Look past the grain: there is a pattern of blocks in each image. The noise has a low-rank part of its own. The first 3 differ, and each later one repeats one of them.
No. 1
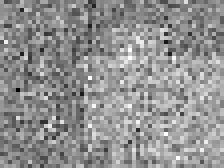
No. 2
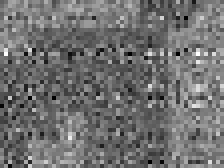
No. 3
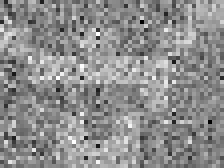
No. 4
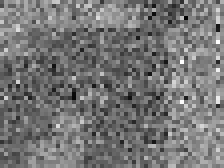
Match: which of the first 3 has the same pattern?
2
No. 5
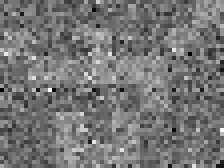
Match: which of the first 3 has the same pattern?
3
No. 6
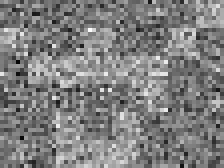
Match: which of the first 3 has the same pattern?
3
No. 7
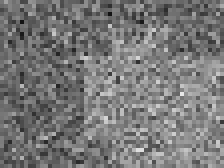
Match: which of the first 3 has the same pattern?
1
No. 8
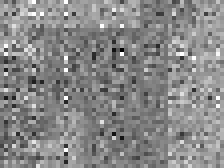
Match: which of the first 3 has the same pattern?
2
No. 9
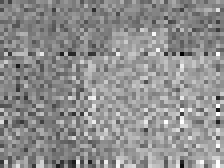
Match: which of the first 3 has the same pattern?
1
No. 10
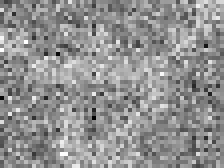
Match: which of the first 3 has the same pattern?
3
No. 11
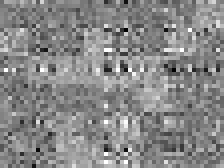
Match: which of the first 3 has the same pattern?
3
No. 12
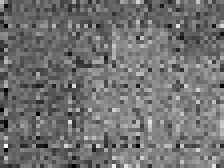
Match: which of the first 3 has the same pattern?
1
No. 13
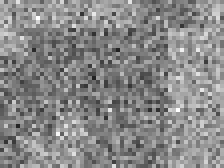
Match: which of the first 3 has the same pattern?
2
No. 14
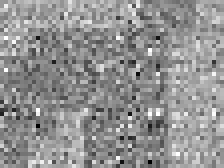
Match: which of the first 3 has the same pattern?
2
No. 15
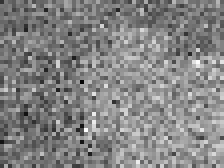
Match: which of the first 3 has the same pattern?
1
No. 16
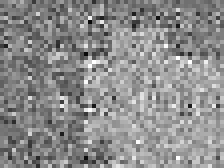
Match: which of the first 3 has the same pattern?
1
